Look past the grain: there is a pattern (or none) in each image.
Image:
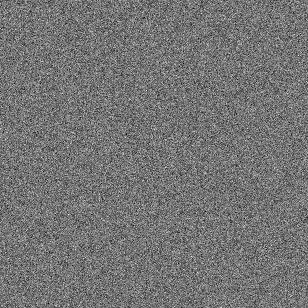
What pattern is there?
only noise
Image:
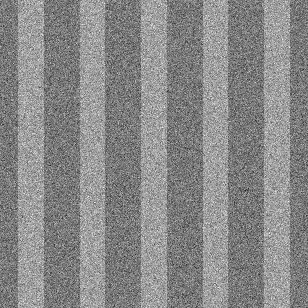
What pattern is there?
vertical stripes
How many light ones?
5
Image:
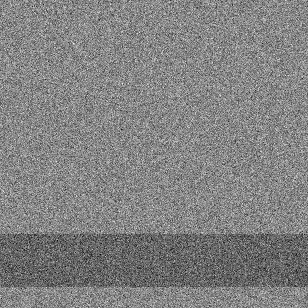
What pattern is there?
one horizontal stripe
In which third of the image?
bottom
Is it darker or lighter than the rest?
darker
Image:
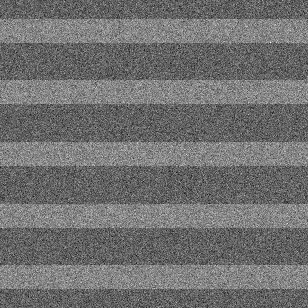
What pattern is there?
horizontal stripes
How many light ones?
5
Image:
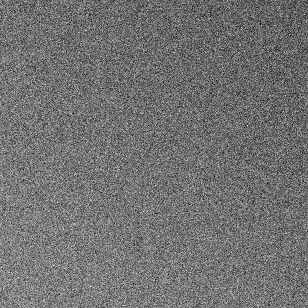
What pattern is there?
a smooth slope
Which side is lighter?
bottom left
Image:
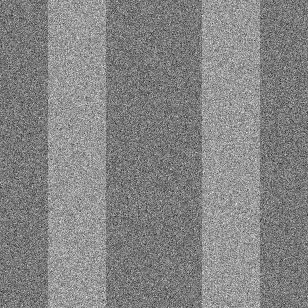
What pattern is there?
vertical stripes
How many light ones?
2
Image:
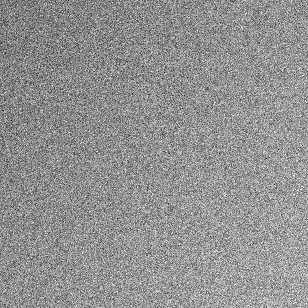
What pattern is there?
a smooth slope
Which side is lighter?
bottom right
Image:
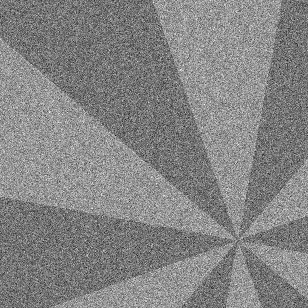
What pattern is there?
spokes from one point
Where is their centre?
bottom right
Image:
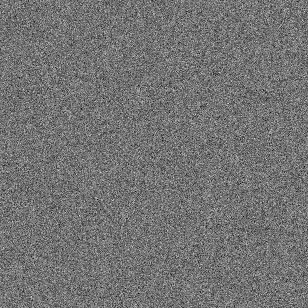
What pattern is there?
only noise
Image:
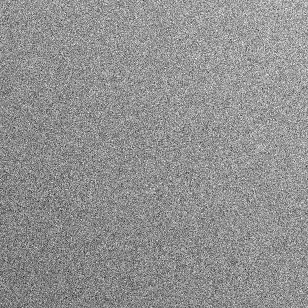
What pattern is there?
a smooth slope
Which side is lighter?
top right
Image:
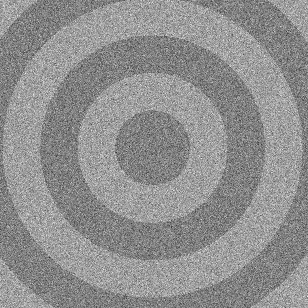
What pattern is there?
rings round one point
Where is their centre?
centre
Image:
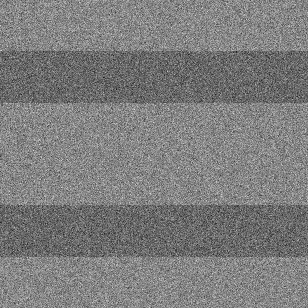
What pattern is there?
horizontal stripes
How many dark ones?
2
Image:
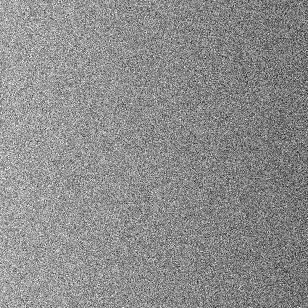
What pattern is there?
a smooth slope
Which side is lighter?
left
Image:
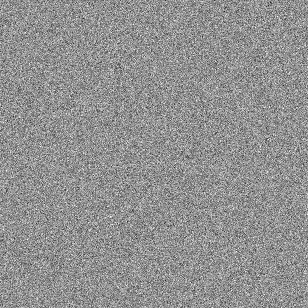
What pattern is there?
only noise
